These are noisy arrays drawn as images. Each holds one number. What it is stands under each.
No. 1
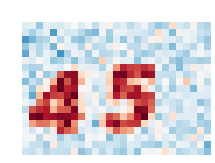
45
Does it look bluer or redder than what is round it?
redder
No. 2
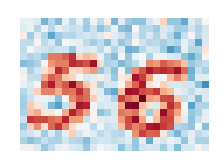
56
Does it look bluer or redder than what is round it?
redder
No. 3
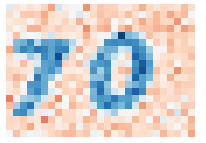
70
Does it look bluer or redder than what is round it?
bluer
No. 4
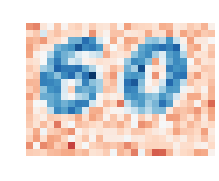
60
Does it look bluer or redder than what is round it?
bluer
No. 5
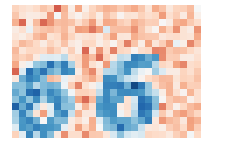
66
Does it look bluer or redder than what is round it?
bluer
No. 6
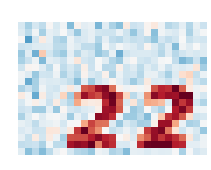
22
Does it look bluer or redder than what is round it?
redder
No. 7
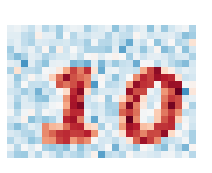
10
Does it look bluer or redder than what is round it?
redder
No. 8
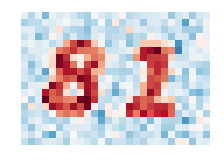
81
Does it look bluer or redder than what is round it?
redder
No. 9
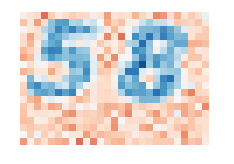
58
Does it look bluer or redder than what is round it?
bluer
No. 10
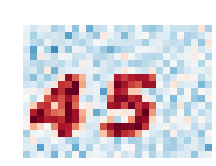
45
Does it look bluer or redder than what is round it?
redder
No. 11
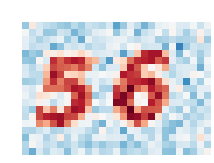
56
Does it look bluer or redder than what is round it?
redder
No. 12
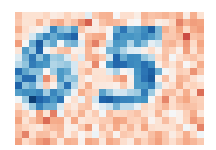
65
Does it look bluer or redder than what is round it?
bluer
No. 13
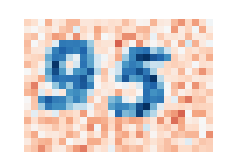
95
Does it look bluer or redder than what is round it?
bluer
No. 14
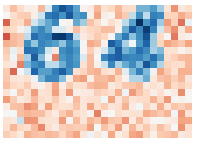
64
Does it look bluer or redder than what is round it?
bluer
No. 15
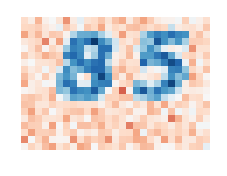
85
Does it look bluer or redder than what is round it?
bluer
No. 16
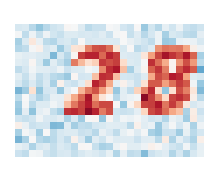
28
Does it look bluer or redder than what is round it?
redder
